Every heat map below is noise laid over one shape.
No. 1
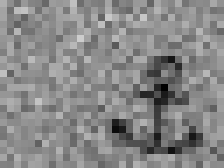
anchor
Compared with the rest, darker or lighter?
darker
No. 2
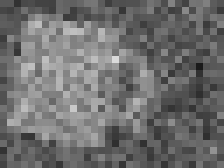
cup
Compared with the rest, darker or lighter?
lighter
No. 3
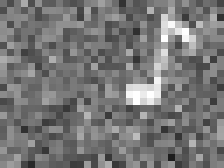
musical note
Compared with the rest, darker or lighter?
lighter
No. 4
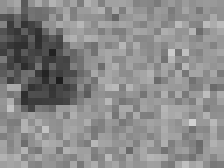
chess knight
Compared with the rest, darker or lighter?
darker
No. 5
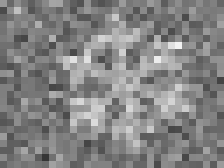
snowflake
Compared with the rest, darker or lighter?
lighter
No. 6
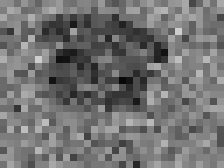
telephone
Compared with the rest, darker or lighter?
darker
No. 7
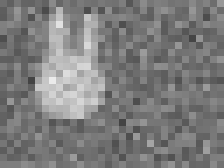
rabbit's head
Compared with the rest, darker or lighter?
lighter
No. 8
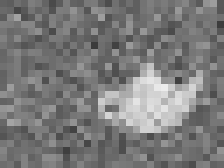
teapot
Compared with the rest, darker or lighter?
lighter
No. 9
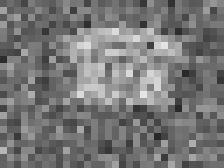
telephone
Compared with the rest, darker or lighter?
lighter
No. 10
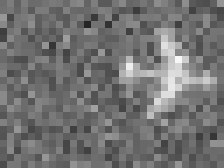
airplane
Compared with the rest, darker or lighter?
lighter
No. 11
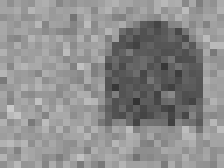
ghost
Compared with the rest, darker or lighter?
darker
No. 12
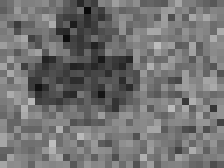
club
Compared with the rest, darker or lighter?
darker
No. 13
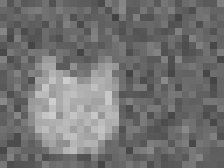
cat's head
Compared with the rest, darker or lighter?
lighter
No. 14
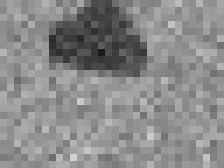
cloud
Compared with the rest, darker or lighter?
darker
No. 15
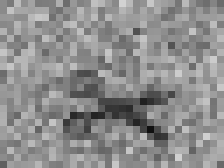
pair of scissors
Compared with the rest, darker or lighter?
darker
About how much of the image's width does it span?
half
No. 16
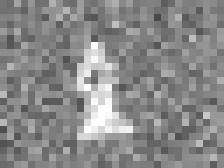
chess bishop
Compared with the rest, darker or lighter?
lighter
